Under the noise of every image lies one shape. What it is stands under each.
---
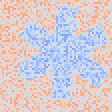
asterisk
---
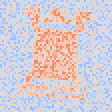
chess rook
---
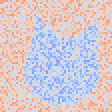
cat's head
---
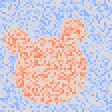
bear's head
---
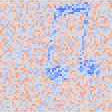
pair of musical notes
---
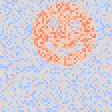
smiling face
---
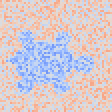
turtle
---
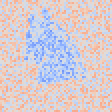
chess knight
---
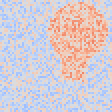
light bulb
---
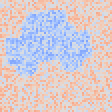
car
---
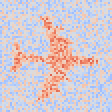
airplane
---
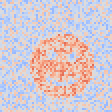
smiling face
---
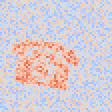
telephone
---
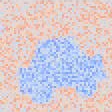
car
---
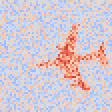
airplane
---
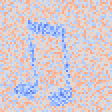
pair of musical notes
